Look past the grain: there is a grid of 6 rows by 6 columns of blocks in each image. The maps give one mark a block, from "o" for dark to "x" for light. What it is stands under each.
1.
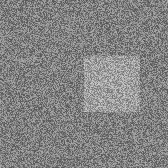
oooooo
oooooo
oooxxo
oooxxo
oooooo
oooooo
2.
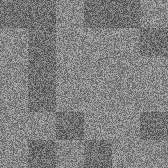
ooxoox
xoxxxo
xoxxxx
xoxxxx
xxoxxo
xoxoxx
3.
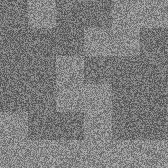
oxooxx
oooxxo
ooxooo
ooxxoo
xooxoo
xxxxxx
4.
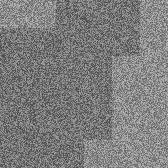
xxooox
ooooox
ooooxx
ooooxx
ooooxx
oooxxx
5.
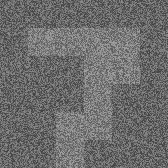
oooooo
oxxxxo
oooxxo
oooxoo
ooxxoo
ooxooo
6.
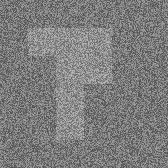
oooooo
oxxxoo
ooxxoo
ooxooo
ooxooo
oooooo
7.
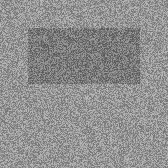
xxxxxx
xoooox
xoooox
xxxxxx
xxxxxx
xxxxxx
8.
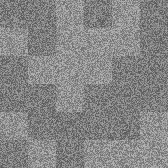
ooxoxo
xoxxxo
oxxxoo
ooxooo
xoooox
oxoxxx
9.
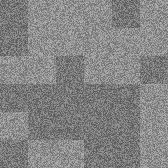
oxxxox
oxxxxx
xxoxxo
ooooox
xoooox
oxxoox
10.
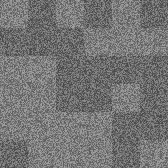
xoxoxo
oooxxx
xxoooo
xxooxo
xxxxoo
oxxxox
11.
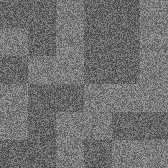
ooxoox
xoxoox
oxxoox
xooxxx
xoxxoo
ooxoxx
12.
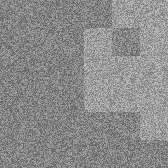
ooooxx
oooxox
oooxxx
oooxxx
ooooox
oooooo
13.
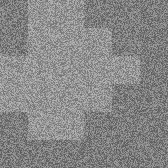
oxxooo
oxxxoo
xxxxxo
xxxxoo
oxxooo
oooooo
